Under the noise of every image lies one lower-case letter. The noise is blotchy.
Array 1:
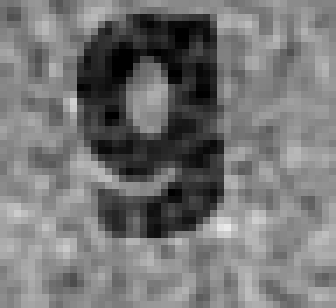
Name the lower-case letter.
g
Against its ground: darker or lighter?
darker
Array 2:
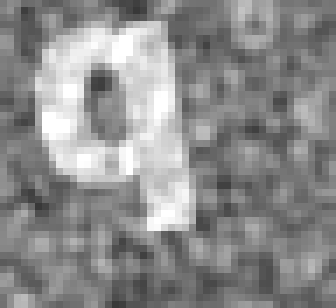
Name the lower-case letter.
q
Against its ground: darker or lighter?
lighter
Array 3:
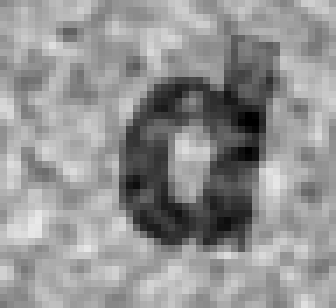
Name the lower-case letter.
d
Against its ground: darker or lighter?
darker
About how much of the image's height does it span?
two thirds
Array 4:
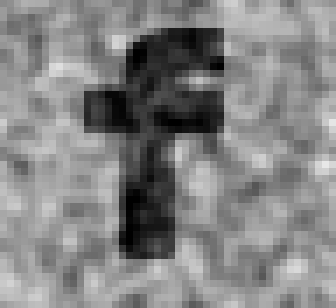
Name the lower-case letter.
f
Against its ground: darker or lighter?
darker
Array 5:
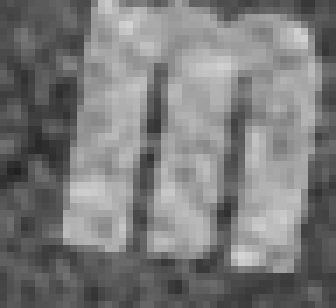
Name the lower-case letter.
m
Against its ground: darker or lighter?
lighter
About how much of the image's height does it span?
nearly all
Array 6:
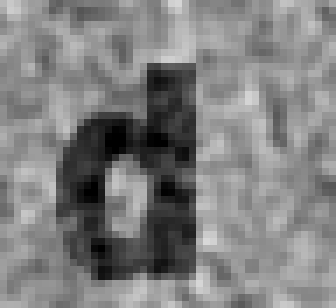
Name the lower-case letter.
d
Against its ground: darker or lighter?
darker
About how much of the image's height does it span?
two thirds
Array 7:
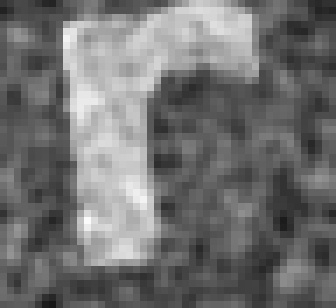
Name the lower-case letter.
r
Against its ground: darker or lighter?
lighter
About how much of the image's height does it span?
nearly all
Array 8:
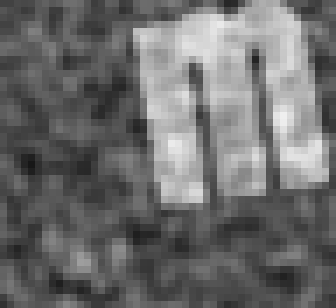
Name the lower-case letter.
m
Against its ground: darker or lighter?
lighter
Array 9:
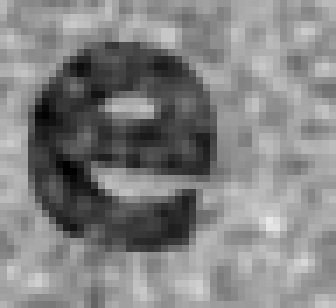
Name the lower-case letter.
e
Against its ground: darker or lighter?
darker
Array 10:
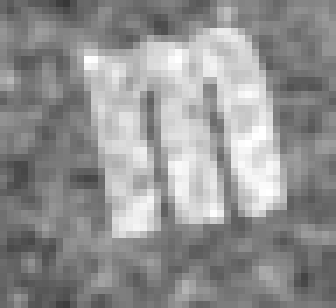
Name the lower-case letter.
m
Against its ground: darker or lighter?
lighter
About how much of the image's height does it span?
two thirds
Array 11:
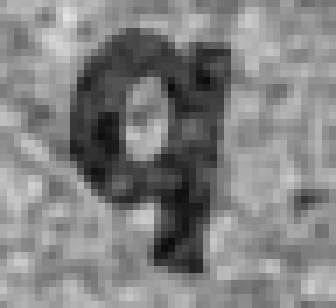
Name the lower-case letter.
q
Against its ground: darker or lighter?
darker
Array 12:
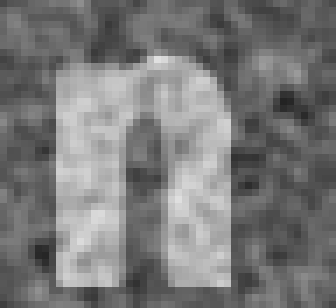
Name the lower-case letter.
n
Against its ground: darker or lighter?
lighter
